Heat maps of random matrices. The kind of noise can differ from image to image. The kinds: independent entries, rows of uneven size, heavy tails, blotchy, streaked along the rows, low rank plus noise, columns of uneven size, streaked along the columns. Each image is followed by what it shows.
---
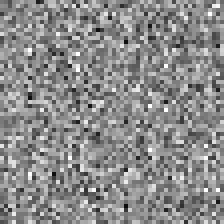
low rank plus noise
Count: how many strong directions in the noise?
five to eight
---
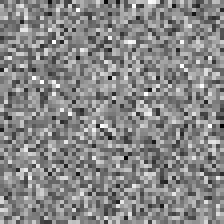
independent entries
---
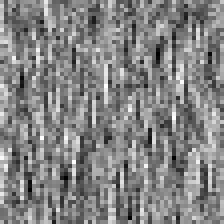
streaked along the columns
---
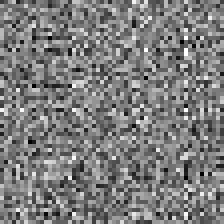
low rank plus noise
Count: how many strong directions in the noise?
one
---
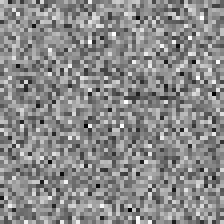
independent entries
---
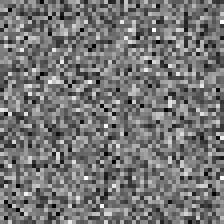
independent entries
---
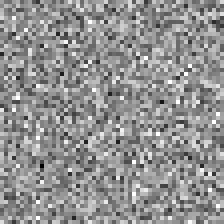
independent entries
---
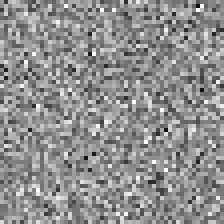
independent entries
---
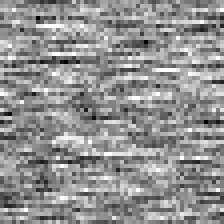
streaked along the rows
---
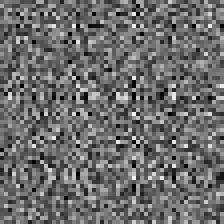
low rank plus noise
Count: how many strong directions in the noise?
one
